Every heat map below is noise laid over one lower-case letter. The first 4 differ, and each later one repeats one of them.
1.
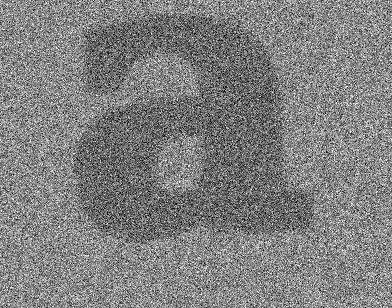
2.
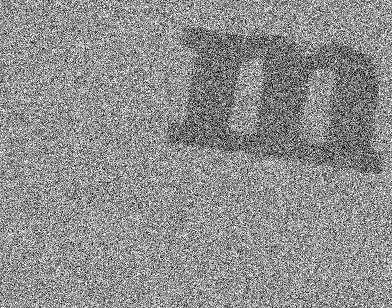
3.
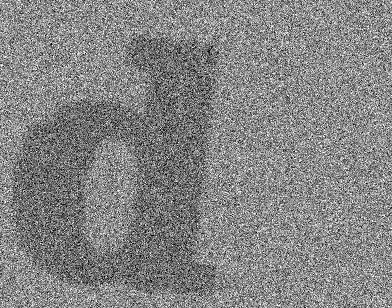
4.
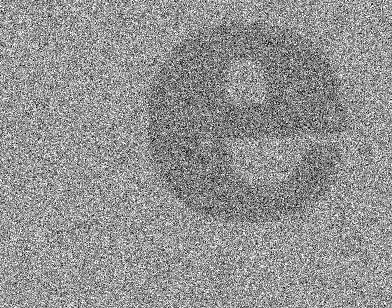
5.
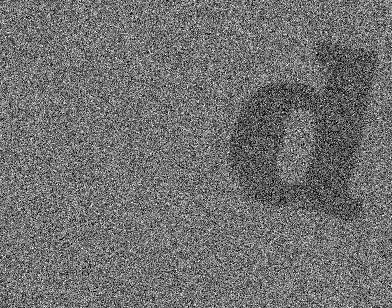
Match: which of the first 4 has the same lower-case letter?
3
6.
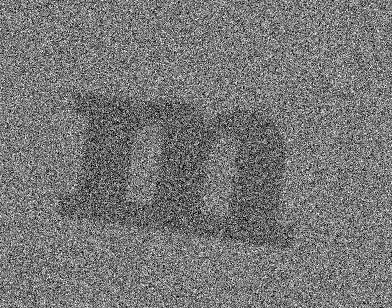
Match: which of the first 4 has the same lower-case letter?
2
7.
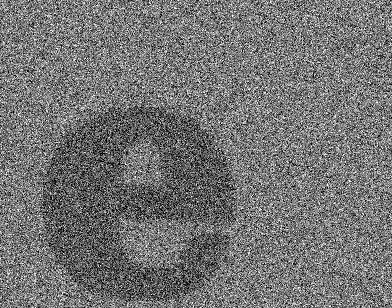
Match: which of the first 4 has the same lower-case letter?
4
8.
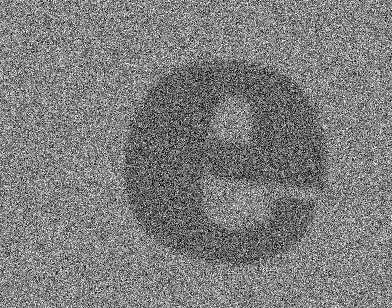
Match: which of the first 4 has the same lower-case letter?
4
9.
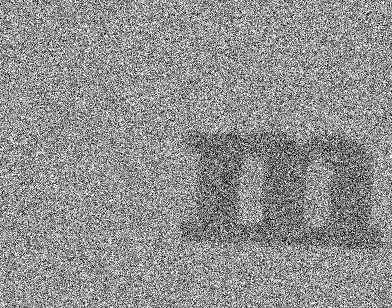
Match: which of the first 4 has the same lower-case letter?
2
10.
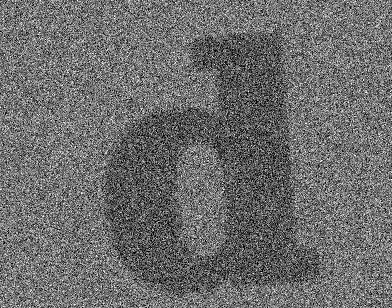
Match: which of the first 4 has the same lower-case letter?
3
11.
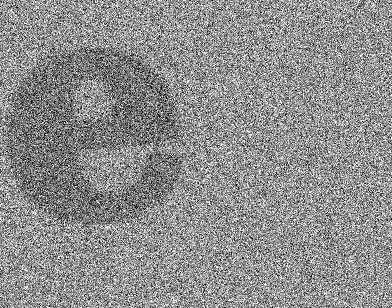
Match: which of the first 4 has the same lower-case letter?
4
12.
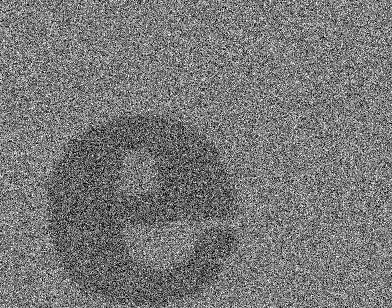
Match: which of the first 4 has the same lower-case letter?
4
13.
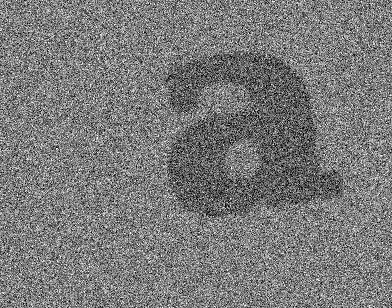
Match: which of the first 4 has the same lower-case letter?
1
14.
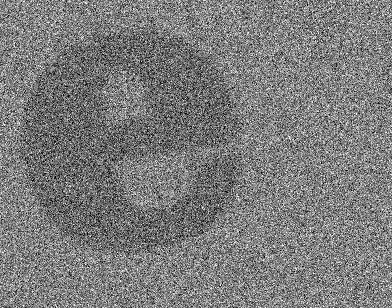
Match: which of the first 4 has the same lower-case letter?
4
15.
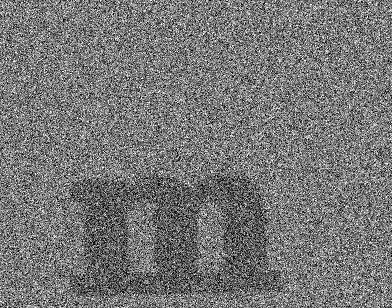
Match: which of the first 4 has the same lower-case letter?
2
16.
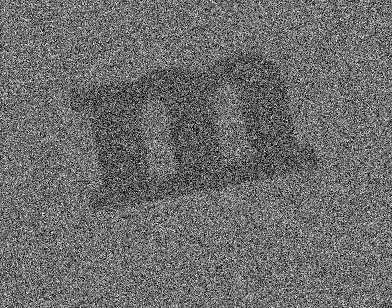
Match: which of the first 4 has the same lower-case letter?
2
